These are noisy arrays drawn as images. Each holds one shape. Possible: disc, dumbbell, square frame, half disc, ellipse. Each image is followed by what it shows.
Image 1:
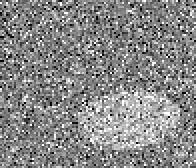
ellipse
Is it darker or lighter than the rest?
lighter
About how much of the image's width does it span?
half
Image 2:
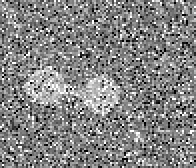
dumbbell
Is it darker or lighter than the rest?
lighter
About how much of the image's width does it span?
half
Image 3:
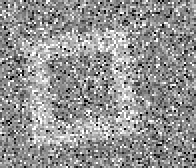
square frame
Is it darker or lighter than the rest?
lighter
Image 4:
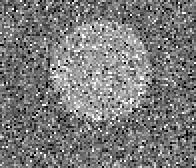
disc
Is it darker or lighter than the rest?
lighter
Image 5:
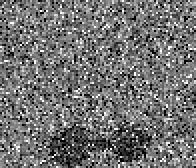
dumbbell
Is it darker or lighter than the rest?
darker
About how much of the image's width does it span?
half
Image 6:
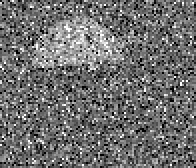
half disc
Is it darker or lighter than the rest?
lighter
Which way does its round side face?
up
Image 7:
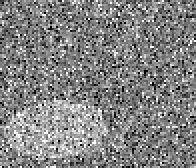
ellipse
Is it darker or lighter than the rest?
lighter
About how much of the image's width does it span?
half
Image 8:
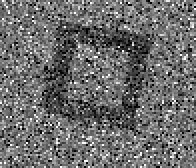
square frame
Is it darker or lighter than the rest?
darker
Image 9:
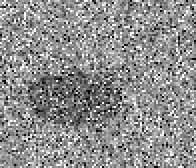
ellipse
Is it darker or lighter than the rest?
darker
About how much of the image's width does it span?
half
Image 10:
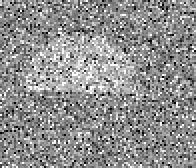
half disc
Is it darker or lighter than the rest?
lighter
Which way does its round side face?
up
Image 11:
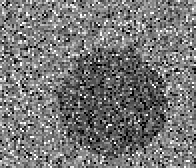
disc
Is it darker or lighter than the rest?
darker
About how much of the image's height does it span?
two thirds
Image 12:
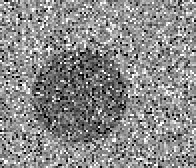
disc
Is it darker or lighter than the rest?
darker
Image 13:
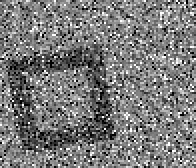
square frame
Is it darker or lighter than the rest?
darker
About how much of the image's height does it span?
two thirds
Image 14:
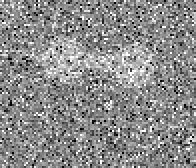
dumbbell
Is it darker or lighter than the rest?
lighter
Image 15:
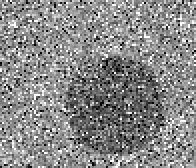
disc
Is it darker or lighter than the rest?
darker
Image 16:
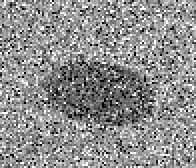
ellipse
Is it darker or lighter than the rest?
darker
